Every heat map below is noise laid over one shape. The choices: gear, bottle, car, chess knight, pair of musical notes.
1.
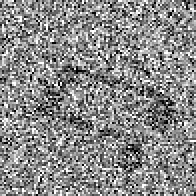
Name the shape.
pair of musical notes
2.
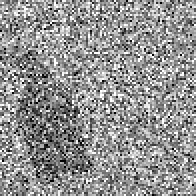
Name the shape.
bottle
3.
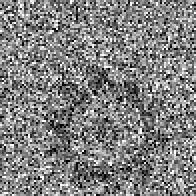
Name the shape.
gear
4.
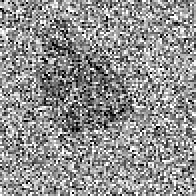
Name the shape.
chess knight
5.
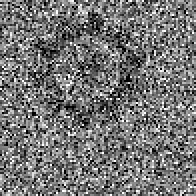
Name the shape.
gear
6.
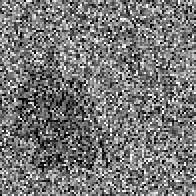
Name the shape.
chess knight
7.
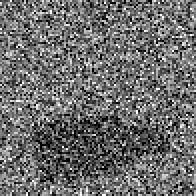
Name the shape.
bottle
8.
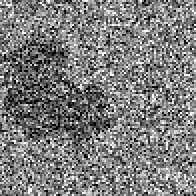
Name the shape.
car
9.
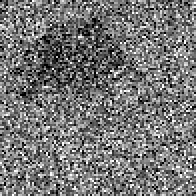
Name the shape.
chess knight
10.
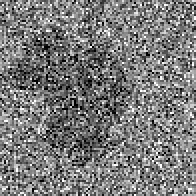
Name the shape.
car
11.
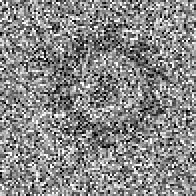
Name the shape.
gear
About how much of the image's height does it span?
two thirds
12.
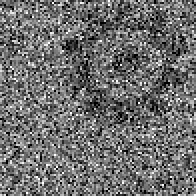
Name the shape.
gear
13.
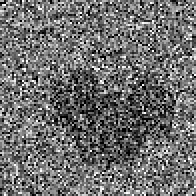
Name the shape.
car
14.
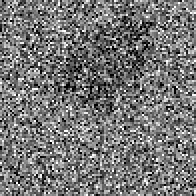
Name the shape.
chess knight
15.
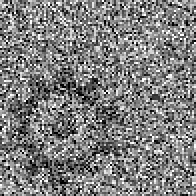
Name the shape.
gear
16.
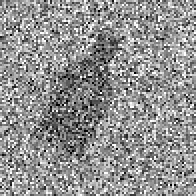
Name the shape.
bottle
